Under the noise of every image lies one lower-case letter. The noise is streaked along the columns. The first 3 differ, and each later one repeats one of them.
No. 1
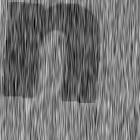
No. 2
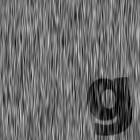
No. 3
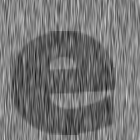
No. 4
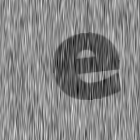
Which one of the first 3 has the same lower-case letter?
3
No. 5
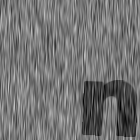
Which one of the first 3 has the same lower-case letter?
1
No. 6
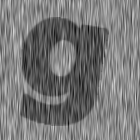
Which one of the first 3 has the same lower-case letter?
2
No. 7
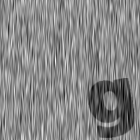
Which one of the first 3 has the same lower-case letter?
2
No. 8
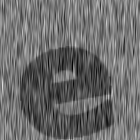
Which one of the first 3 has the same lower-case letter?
3
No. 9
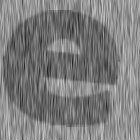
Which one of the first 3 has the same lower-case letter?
3
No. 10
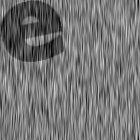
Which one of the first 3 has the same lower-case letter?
3
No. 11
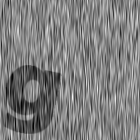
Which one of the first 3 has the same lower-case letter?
2
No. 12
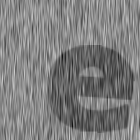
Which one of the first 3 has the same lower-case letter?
3
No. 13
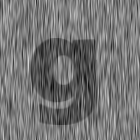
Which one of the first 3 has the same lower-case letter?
2
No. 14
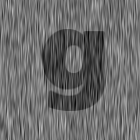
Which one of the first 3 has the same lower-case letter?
2
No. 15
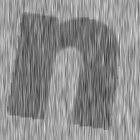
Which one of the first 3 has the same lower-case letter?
1
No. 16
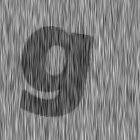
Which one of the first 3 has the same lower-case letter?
2
